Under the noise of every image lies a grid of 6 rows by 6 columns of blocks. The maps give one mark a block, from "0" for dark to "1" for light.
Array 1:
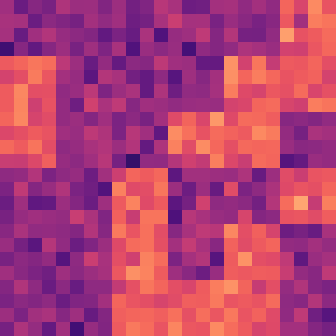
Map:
0 0 0 0 0 1
1 0 0 0 1 1
1 0 0 1 1 0
0 0 1 0 0 1
0 0 1 0 1 0
0 0 1 1 1 0
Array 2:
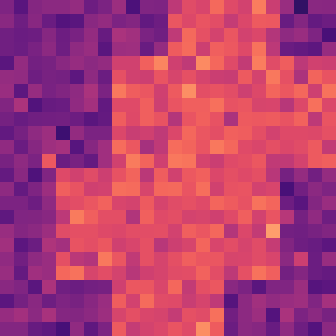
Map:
0 0 0 1 1 0
0 0 1 1 1 1
0 0 1 1 1 1
0 1 1 1 1 0
0 1 1 1 1 0
0 0 1 1 0 0
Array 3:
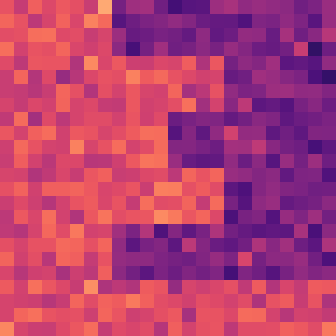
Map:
1 1 0 0 0 0
1 1 1 1 0 0
1 1 1 0 0 0
1 1 1 1 0 0
1 1 0 0 0 0
1 1 1 1 1 1
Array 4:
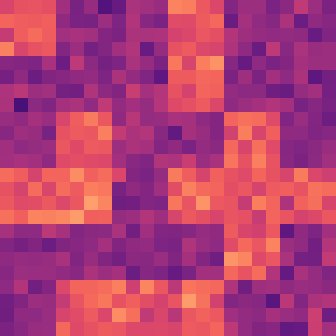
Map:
1 0 0 1 0 0
0 0 0 1 0 0
0 1 0 0 1 0
1 1 0 1 1 1
0 0 0 0 1 0
0 1 1 1 0 0
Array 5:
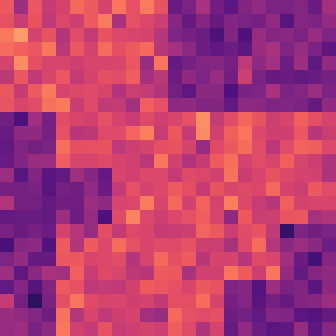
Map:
1 1 1 0 0 0
1 1 1 0 0 0
0 1 1 1 1 1
0 0 1 1 1 1
0 1 1 1 1 0
0 1 1 1 0 0
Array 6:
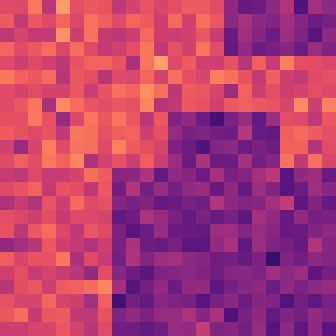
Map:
1 1 1 1 0 0
1 1 1 1 1 1
1 1 1 0 0 1
1 1 0 0 0 0
1 1 0 0 0 0
1 1 0 0 0 0
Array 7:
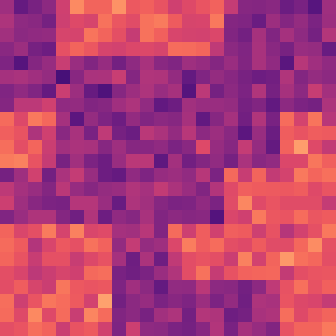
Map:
0 1 1 1 0 0
0 0 0 0 0 0
1 0 0 0 0 1
0 0 0 0 1 1
1 1 0 1 1 1
1 1 0 0 0 1
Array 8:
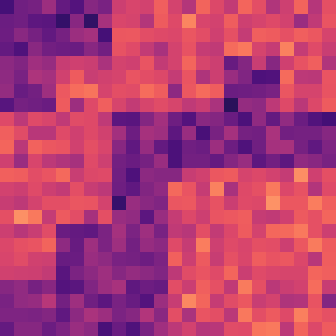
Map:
0 0 1 1 1 1
0 1 1 1 0 1
1 1 0 0 0 0
1 1 0 1 1 1
1 0 0 1 1 1
0 0 0 1 1 1
